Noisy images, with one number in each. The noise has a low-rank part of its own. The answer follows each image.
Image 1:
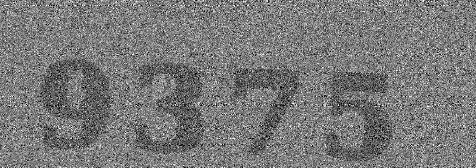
9375
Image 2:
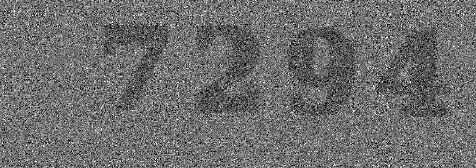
7294
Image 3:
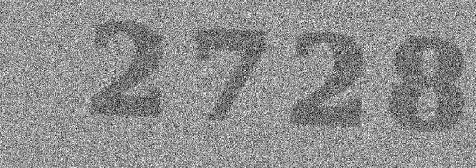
2728
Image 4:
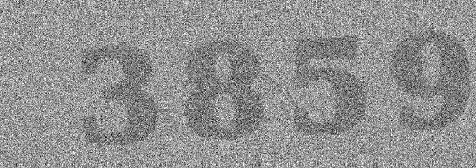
3859
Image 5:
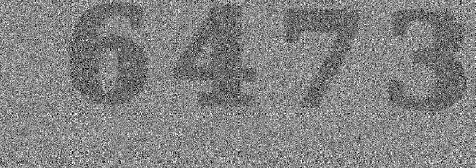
6473
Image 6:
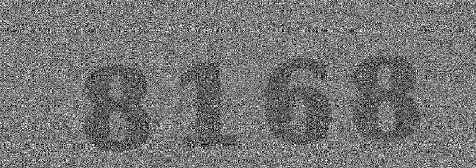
8168
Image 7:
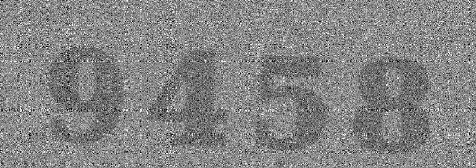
9458
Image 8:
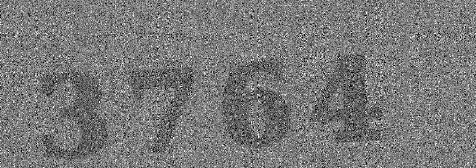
3764
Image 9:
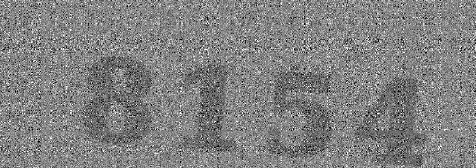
8154
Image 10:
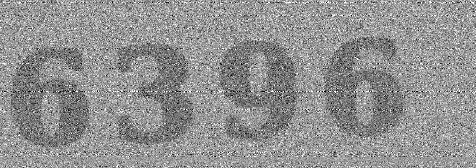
6396
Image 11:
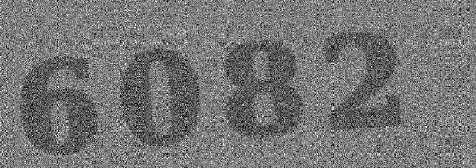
6082
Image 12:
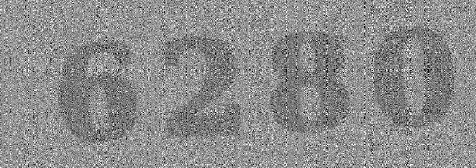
6280
